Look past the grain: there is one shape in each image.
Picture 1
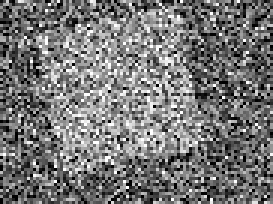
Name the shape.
square
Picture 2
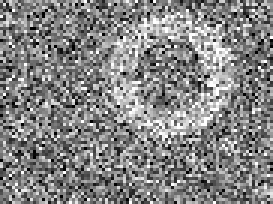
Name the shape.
ring
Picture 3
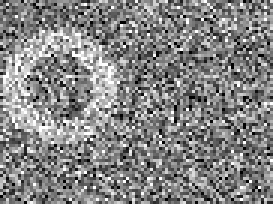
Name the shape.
ring
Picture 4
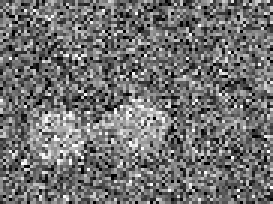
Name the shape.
dumbbell
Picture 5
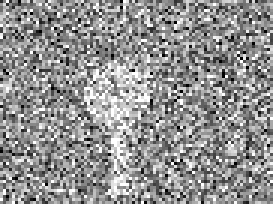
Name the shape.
lollipop
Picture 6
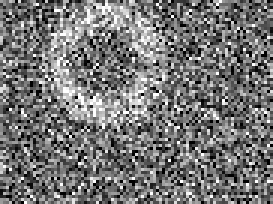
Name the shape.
ring
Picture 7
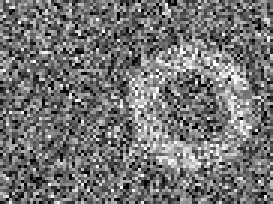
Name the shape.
ring
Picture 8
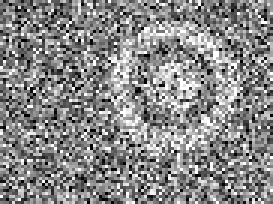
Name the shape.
bullseye
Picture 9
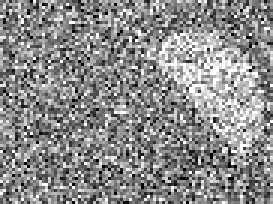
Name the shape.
half disc
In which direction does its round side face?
up and right
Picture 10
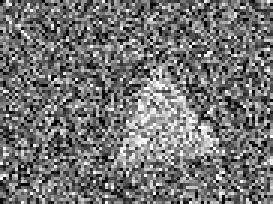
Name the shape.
triangle
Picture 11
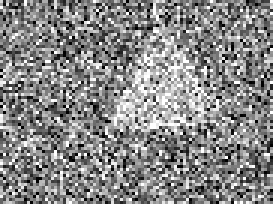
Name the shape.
triangle
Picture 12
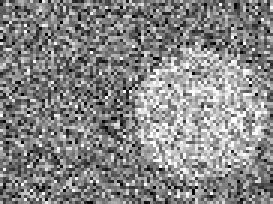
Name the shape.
disc
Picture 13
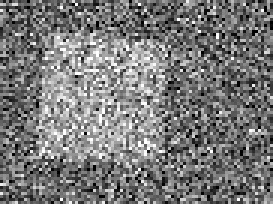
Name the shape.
square
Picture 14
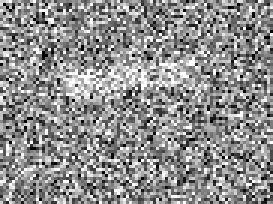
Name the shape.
bar
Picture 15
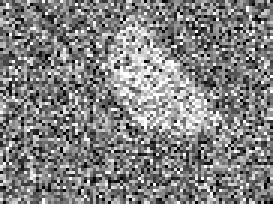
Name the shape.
half disc
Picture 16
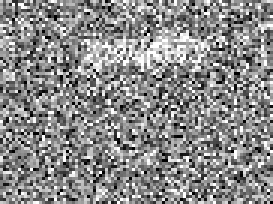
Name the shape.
bar
